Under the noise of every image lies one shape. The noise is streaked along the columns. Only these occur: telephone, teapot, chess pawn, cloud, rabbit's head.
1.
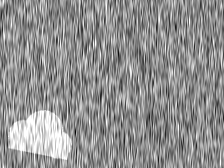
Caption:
light cloud, bottom left
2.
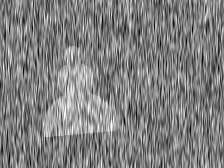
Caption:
light chess pawn
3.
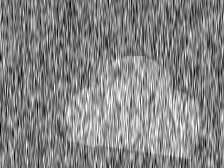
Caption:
light cloud
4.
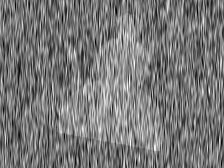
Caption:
light chess pawn
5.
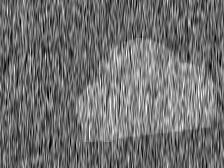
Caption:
light cloud
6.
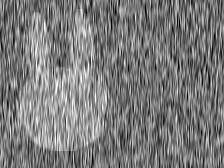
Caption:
light rabbit's head
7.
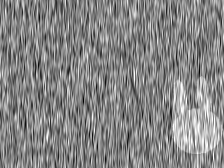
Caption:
light rabbit's head
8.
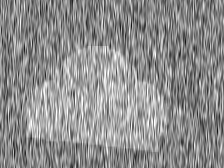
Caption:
light cloud
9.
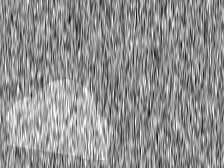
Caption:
light cloud
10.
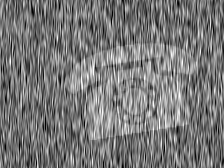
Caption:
light telephone
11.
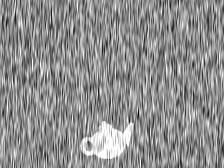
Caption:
light teapot, bottom middle
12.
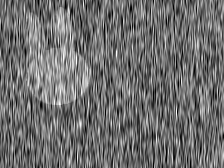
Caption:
light rabbit's head
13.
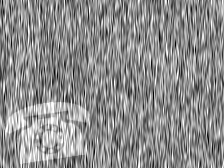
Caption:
light telephone, bottom left
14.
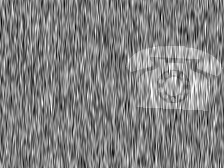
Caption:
light telephone, middle right
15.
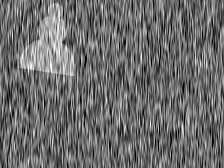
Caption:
light chess pawn, top left
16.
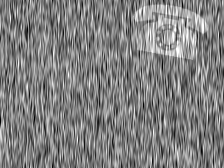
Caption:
light telephone, top right
